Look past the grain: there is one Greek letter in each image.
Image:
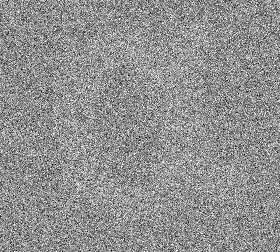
light alpha
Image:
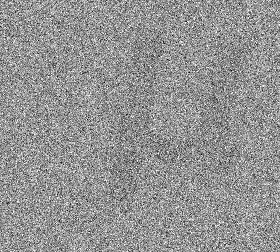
dark mu
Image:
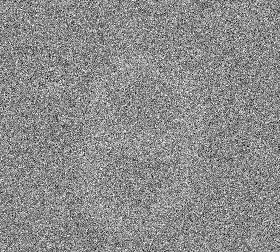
light theta
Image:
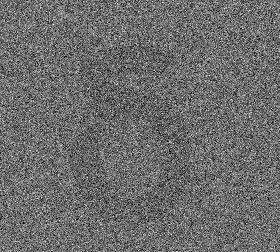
dark delta
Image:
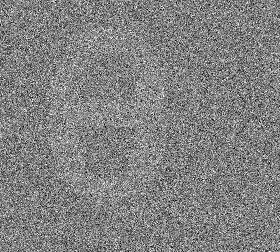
light theta
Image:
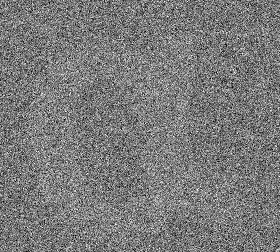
light alpha
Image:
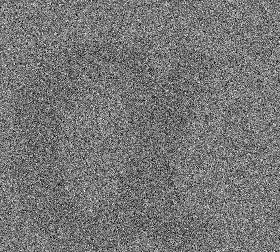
dark alpha
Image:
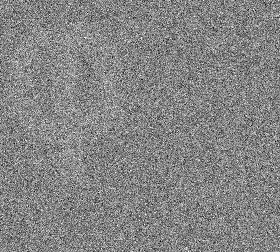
light phi
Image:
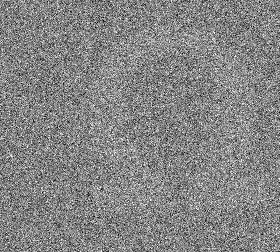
light omega
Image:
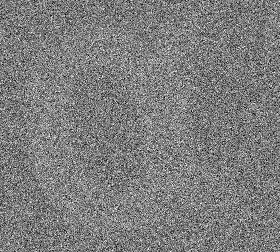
light alpha
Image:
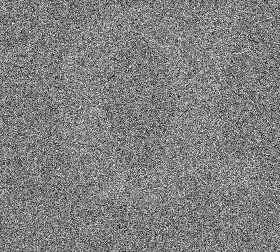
light alpha
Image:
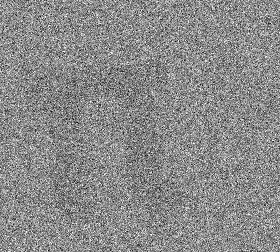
dark pi
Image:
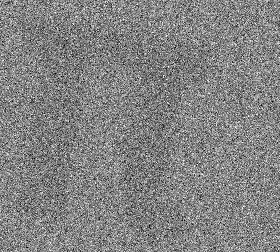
dark pi
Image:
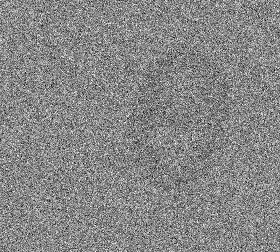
dark theta
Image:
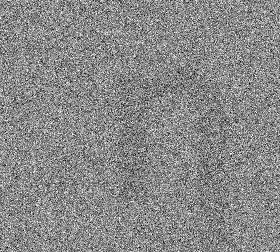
dark eta
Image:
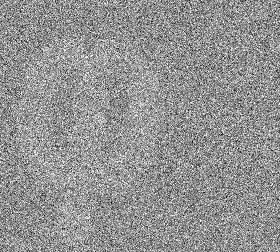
light phi
